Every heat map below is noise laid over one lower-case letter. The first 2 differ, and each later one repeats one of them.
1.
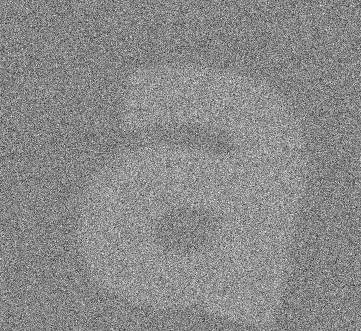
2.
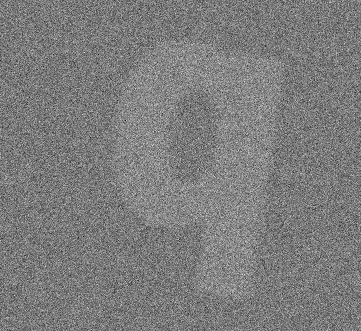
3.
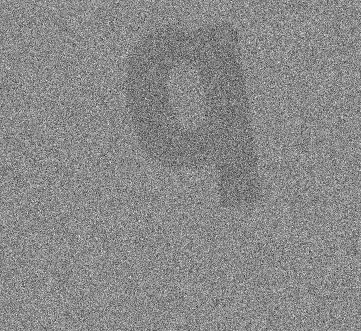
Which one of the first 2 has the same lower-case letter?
2
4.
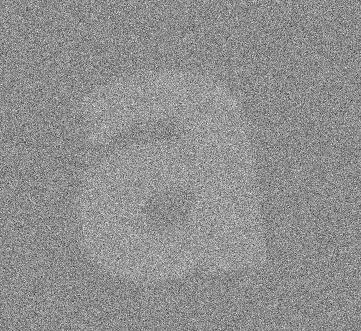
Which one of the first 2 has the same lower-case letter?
1
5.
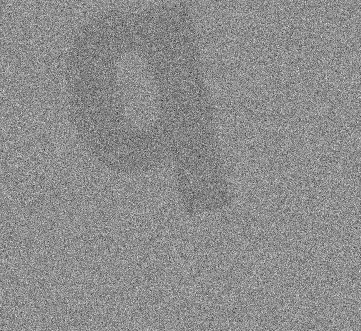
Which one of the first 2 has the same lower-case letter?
2
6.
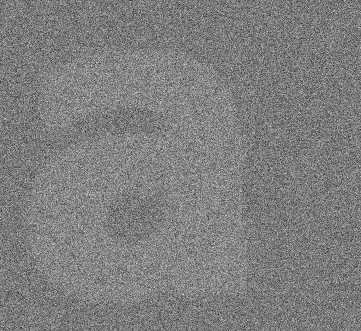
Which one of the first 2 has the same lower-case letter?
1
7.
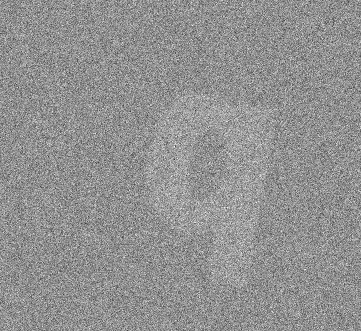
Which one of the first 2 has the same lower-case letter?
2
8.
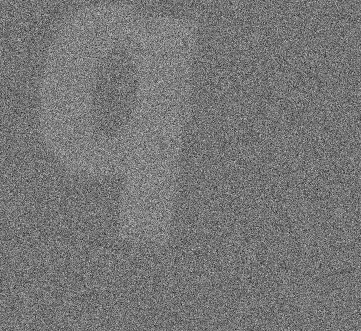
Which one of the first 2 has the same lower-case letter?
2
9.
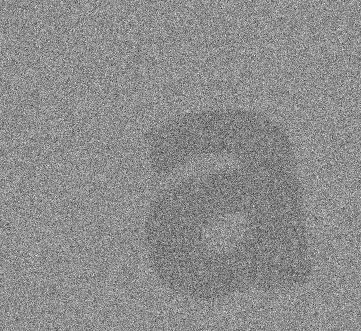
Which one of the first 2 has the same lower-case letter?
1
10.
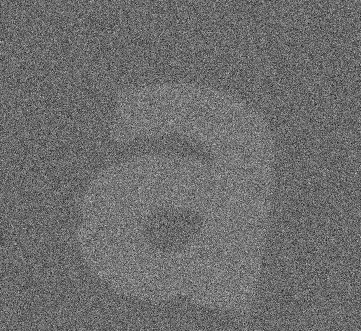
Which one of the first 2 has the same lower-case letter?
1
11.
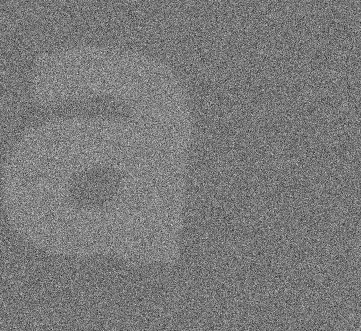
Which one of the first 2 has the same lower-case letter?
1
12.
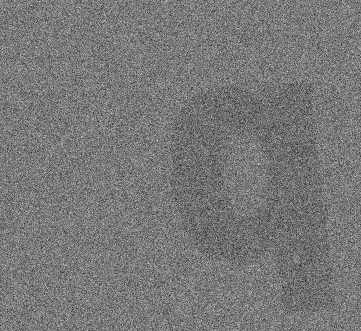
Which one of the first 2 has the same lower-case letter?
2
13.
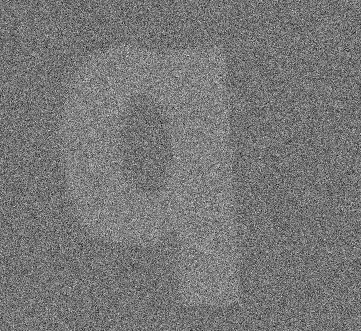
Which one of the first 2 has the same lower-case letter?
2
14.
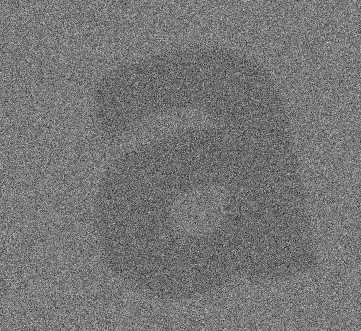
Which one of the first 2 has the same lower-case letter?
1
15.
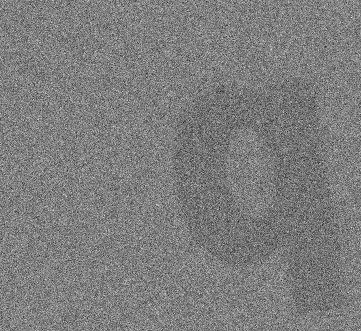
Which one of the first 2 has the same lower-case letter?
2
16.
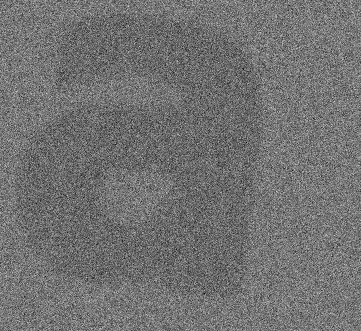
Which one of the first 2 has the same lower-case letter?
1
